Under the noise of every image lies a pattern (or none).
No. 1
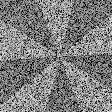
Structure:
spokes from one point
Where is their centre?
centre
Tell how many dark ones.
5
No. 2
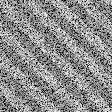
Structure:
diagonal stripes
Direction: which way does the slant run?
top left to bottom right
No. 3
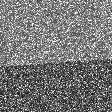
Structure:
a sharp edge
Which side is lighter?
top
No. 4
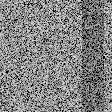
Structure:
one vertical stripe
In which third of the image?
right
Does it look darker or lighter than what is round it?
darker
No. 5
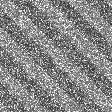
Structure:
diagonal stripes
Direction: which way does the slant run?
top left to bottom right
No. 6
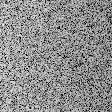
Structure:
a smooth slope
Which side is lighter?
left
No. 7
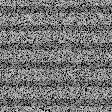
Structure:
horizontal stripes
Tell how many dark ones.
6
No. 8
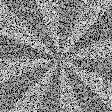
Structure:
spokes from one point
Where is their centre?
centre
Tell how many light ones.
8
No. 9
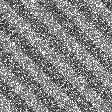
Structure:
diagonal stripes
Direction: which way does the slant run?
top left to bottom right
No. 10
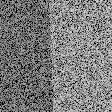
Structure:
a sharp edge
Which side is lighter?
right
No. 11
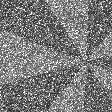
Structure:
spokes from one point
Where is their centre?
middle right
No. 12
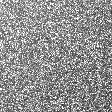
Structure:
a smooth slope
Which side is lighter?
top left
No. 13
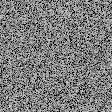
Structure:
only noise
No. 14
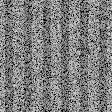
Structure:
vertical stripes
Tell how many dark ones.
6
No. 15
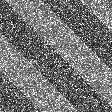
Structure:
diagonal stripes
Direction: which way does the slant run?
top left to bottom right
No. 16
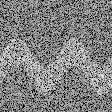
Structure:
a wavy band
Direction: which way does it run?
left to right
